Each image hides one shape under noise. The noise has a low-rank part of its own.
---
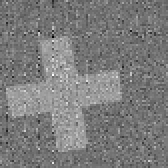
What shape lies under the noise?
cross
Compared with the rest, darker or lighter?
lighter
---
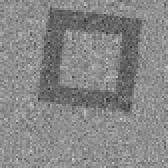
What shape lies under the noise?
square frame
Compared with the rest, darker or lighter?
darker
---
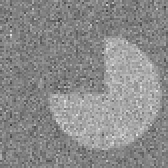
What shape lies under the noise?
disc with a wedge cut out
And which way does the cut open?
up and left
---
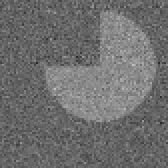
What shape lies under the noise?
disc with a wedge cut out
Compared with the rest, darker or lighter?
lighter
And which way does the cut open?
up and left
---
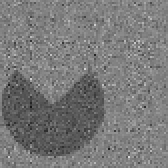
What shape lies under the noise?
disc with a wedge cut out
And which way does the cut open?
up
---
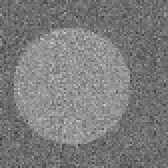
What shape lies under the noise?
disc
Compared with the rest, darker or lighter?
lighter
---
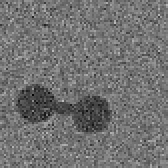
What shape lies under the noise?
dumbbell
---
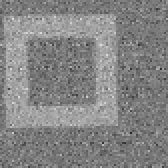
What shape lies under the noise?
square frame
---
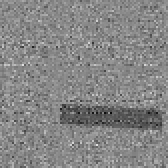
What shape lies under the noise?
bar
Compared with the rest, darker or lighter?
darker
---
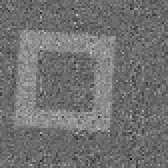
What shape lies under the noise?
square frame
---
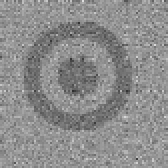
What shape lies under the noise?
bullseye
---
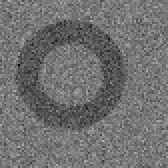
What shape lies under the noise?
ring
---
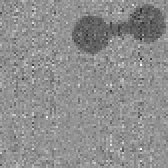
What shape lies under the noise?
dumbbell
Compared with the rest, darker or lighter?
darker
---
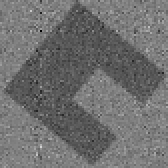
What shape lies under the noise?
square with a notch
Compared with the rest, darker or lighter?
darker
